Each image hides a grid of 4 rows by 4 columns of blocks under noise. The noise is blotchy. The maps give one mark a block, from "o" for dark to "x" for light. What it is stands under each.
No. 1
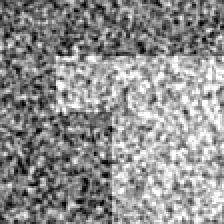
o o o o
o x x x
o o x x
o o x x
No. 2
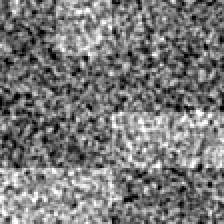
o x o o
o o o o
o o x x
x x o o
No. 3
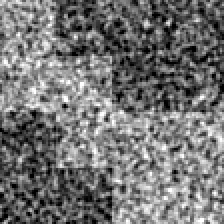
x o o o
x x o o
o x x x
o o x x
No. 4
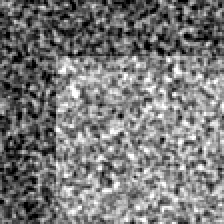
o o o o
o x x x
o x x x
o x x x
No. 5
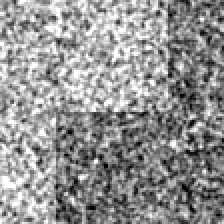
x x x o
x x x o
x o o o
x o o o
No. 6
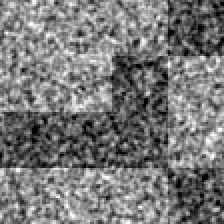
x x x o
x x o x
o o o x
x x x o
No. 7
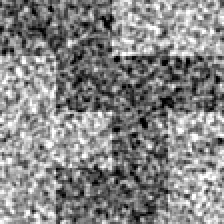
o o x x
x o o o
x x o x
x o o x
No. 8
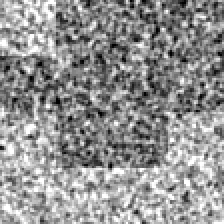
x o o o
o o o o
x o o x
x x x x
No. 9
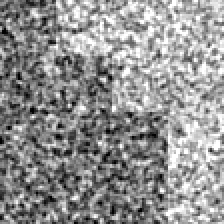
o x x x
o o x x
o o o x
o o o x
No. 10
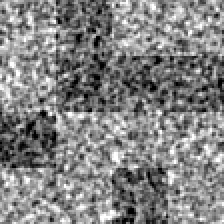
x o x x
x o o o
o x x x
x x o x
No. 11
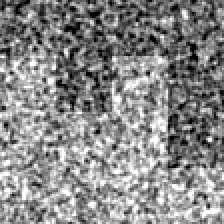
o o o o
x o x o
x x x o
x x x x
